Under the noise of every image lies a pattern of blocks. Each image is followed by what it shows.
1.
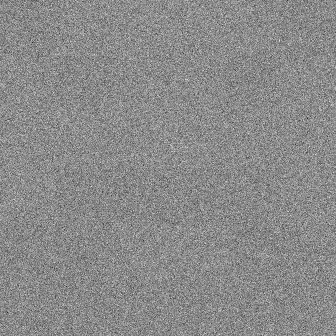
left and right mirror each other
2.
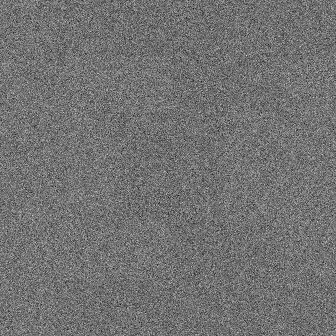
top and bottom mirror each other
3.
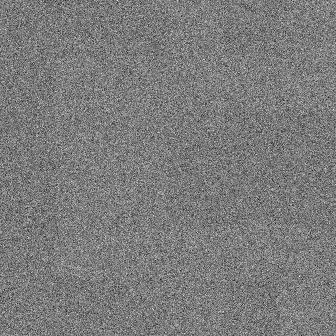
top and bottom mirror each other
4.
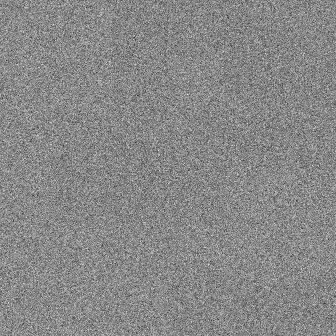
no symmetry
